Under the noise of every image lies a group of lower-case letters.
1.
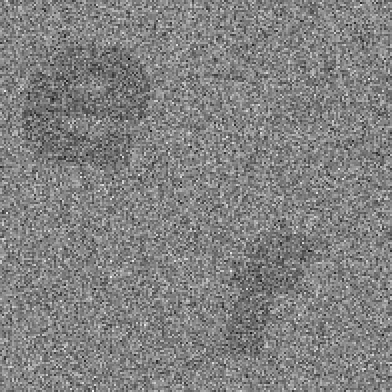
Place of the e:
top left
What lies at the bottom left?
nothing
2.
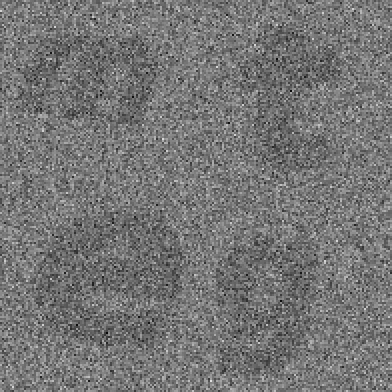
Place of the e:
bottom left
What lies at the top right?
t
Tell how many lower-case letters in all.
4
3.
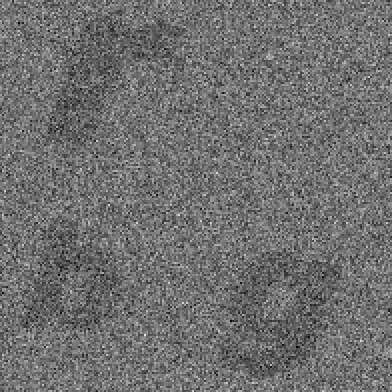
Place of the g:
bottom right
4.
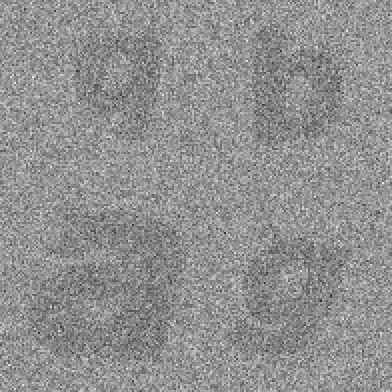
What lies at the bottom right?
g
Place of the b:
top right
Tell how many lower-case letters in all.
4
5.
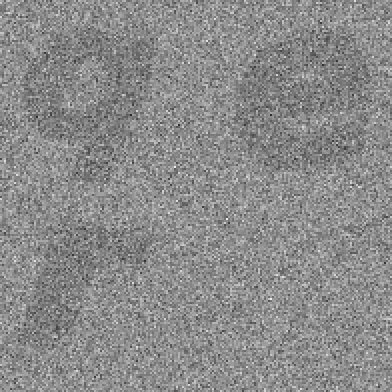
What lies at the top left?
q
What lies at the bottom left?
r
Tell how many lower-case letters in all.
3
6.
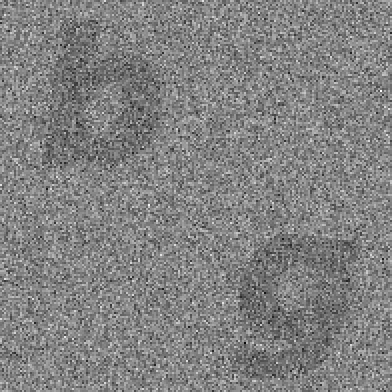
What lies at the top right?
nothing
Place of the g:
bottom right
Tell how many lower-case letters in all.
2
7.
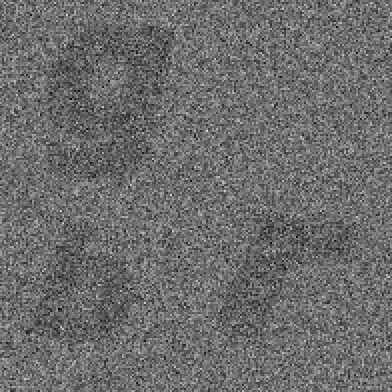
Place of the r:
bottom right
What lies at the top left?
g
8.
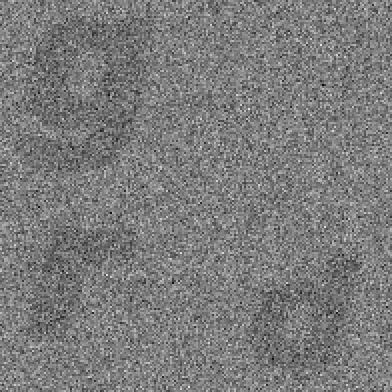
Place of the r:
bottom left
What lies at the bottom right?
d
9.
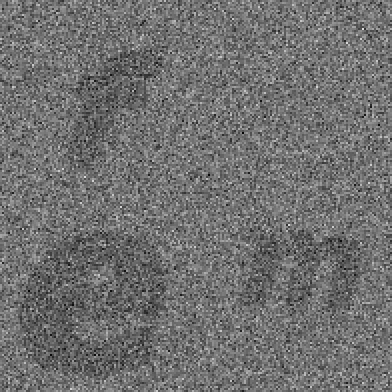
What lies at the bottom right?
m
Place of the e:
bottom left
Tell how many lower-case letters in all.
3
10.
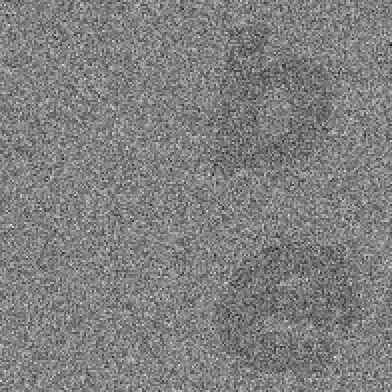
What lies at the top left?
nothing
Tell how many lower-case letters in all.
2
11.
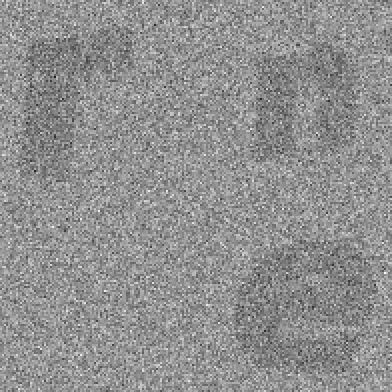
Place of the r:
top left
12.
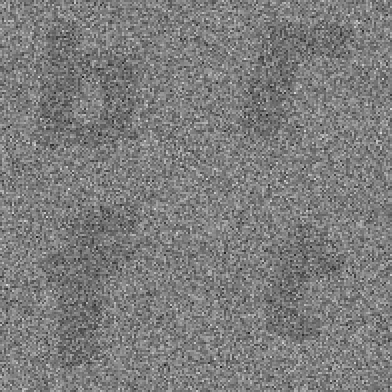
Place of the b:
top left
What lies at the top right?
r
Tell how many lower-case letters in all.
4
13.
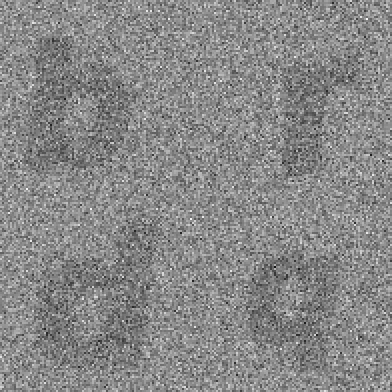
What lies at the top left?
b
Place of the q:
bottom right
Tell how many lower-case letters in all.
4
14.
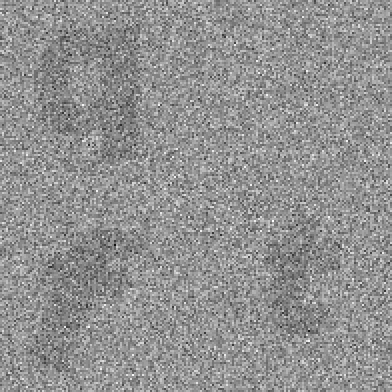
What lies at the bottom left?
f
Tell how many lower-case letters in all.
3
